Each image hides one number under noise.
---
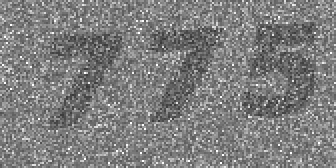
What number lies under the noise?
775
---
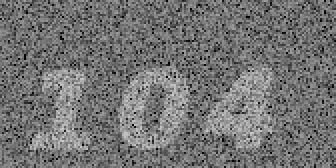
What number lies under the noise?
104
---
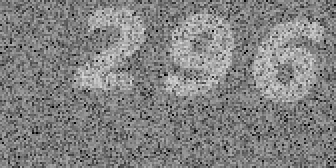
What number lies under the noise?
296
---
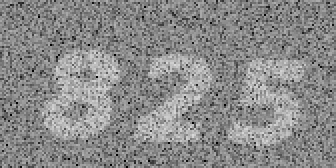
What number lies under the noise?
825
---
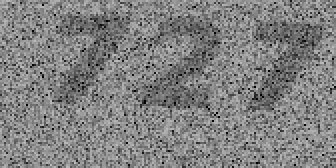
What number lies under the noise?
727
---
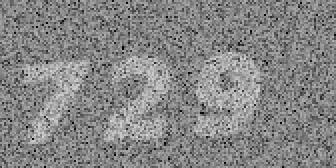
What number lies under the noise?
729
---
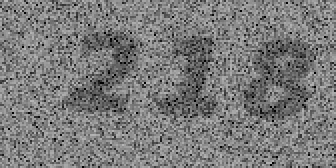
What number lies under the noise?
218
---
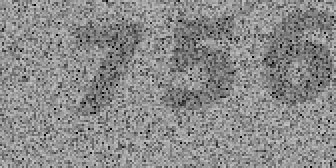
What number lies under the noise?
756
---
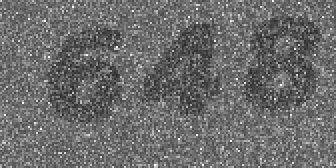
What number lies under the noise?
648
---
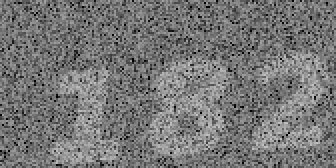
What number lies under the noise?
182
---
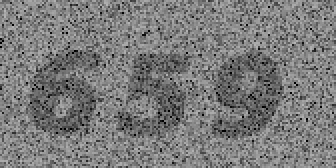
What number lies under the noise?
659
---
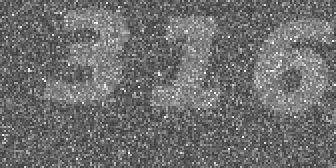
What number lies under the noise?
316
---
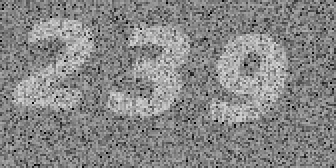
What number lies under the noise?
239
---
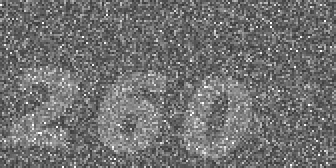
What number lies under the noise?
260
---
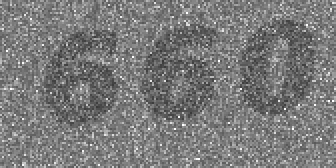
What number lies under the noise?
660
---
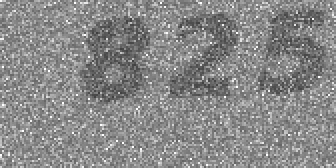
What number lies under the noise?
825
